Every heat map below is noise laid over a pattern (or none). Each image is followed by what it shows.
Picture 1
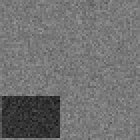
one block
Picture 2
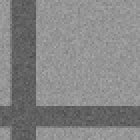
bands of rows crossing bands of columns
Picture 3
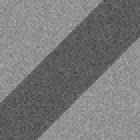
a diagonal band
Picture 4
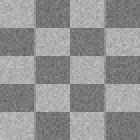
a checkerboard
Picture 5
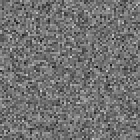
only noise
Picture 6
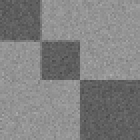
blocks along the diagonal
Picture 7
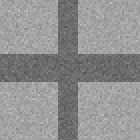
bands of rows crossing bands of columns
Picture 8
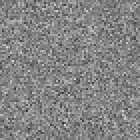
only noise
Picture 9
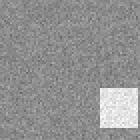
one block
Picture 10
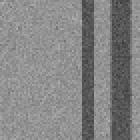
bands of columns
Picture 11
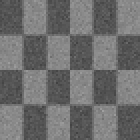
a checkerboard
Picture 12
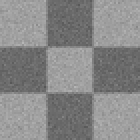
a checkerboard
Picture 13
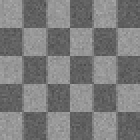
a checkerboard
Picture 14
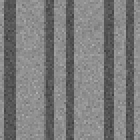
bands of columns
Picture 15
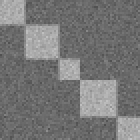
blocks along the diagonal
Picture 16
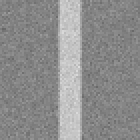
one band of columns
